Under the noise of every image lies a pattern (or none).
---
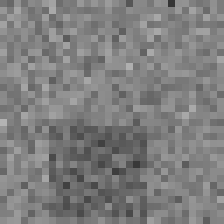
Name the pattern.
one block
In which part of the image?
bottom middle
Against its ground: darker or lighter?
darker
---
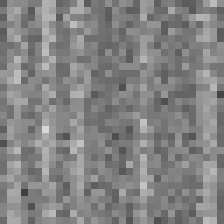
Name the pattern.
bands of columns
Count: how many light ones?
5
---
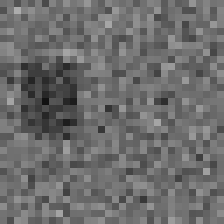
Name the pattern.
one block
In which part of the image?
middle left
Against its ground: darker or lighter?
darker
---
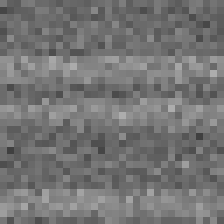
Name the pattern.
bands of rows
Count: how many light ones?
3
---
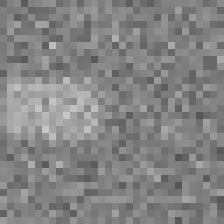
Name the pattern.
one block
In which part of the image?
middle left
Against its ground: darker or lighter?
lighter
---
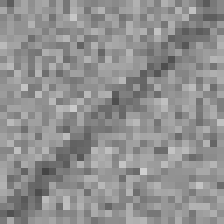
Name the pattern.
a diagonal band
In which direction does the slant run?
bottom left to top right
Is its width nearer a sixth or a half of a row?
a sixth
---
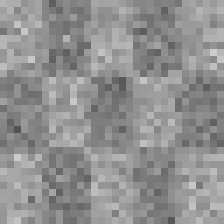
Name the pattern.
a checkerboard
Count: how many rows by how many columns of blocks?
3 by 5
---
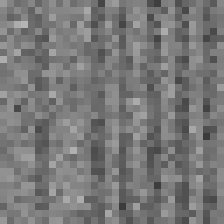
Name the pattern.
bands of columns
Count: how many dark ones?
6
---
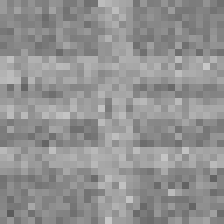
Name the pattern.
bands of rows crossing bands of columns
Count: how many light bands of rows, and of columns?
3 and 1
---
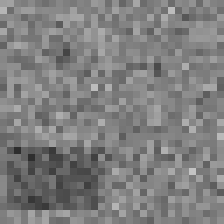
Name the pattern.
one block
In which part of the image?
bottom left
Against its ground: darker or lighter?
darker
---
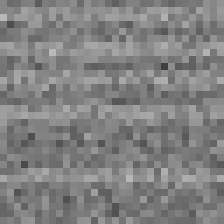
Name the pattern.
bands of rows
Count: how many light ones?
5
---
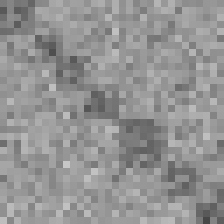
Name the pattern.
blocks along the diagonal
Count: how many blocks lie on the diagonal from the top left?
7
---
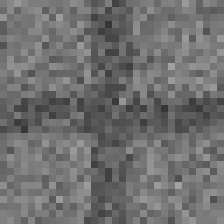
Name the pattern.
bands of rows crossing bands of columns
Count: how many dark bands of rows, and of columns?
1 and 1
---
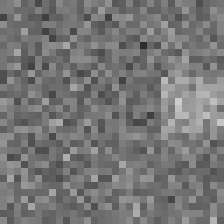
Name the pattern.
one block
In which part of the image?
middle right
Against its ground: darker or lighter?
lighter
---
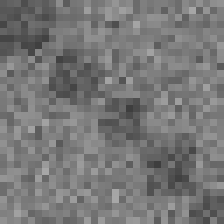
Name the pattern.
blocks along the diagonal
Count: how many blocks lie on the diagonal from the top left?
5
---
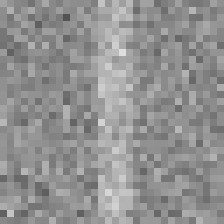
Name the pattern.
one band of columns
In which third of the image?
middle
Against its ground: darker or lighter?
lighter
